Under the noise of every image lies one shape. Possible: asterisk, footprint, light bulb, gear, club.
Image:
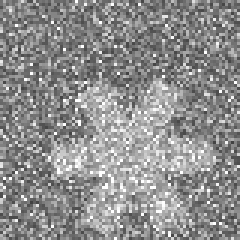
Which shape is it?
asterisk
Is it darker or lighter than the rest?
lighter
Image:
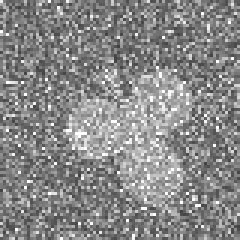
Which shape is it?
club
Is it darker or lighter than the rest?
lighter
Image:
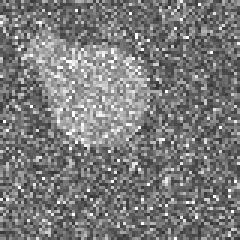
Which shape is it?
light bulb
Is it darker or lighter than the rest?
lighter
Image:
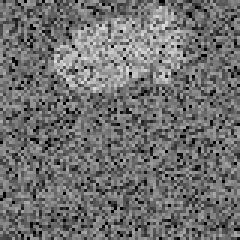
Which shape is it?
footprint
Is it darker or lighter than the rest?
lighter
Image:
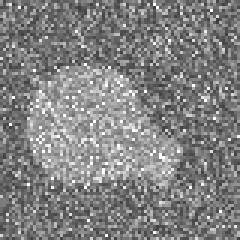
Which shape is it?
light bulb
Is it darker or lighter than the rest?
lighter
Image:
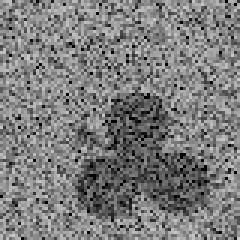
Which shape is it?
club
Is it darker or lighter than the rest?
darker
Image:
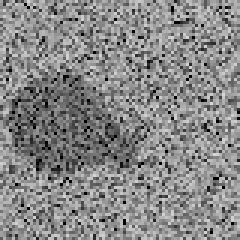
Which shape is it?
light bulb
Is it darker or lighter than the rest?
darker
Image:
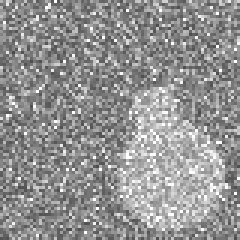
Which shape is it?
light bulb
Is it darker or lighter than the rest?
lighter
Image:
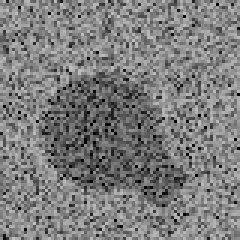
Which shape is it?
light bulb
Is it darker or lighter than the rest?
darker
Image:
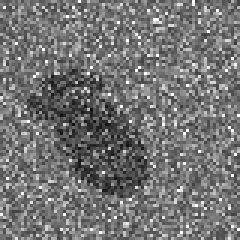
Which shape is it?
footprint
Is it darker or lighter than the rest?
darker
